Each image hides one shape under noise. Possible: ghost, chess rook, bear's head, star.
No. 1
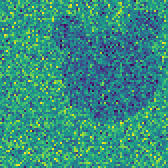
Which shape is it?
bear's head
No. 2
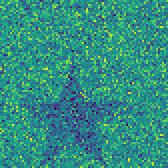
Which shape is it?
star
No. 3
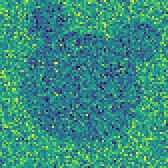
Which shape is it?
bear's head
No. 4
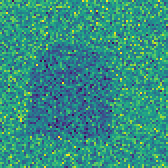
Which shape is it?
ghost
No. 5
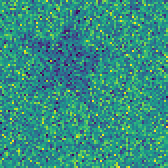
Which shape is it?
star
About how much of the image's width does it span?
two thirds
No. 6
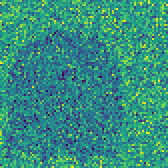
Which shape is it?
ghost
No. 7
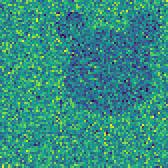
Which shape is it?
bear's head
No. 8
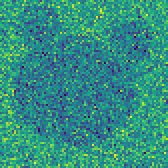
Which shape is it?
bear's head
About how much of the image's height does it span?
nearly all
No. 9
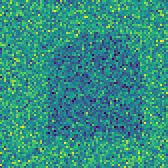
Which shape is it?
ghost
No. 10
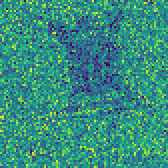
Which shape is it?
chess rook
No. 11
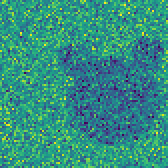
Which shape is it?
bear's head
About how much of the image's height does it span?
two thirds
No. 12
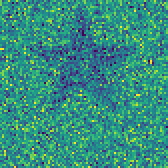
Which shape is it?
star
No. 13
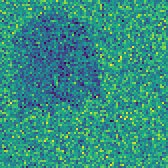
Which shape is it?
ghost
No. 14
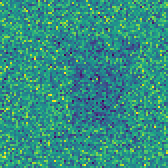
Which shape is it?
chess rook
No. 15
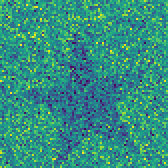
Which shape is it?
star
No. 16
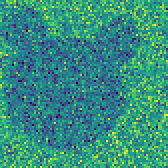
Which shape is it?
bear's head
